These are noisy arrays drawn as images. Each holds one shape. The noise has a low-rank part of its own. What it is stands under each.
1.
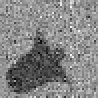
bell
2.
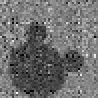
bear's head
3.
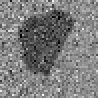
cloud
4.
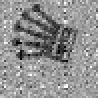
chess queen
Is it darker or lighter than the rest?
darker
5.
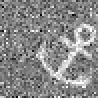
anchor
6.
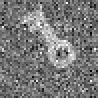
key
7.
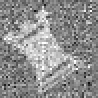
chess rook
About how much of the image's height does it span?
nearly all
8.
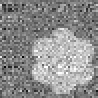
flower
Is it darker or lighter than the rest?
lighter
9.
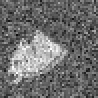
chess knight
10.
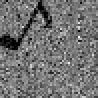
musical note
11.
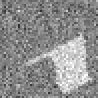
flag
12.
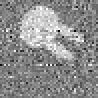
rabbit's head
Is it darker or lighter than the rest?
lighter
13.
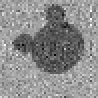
bear's head
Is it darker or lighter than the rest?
darker
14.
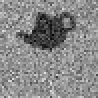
teapot
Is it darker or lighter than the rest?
darker
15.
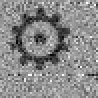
gear
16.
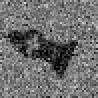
chess bishop
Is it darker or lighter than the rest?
darker
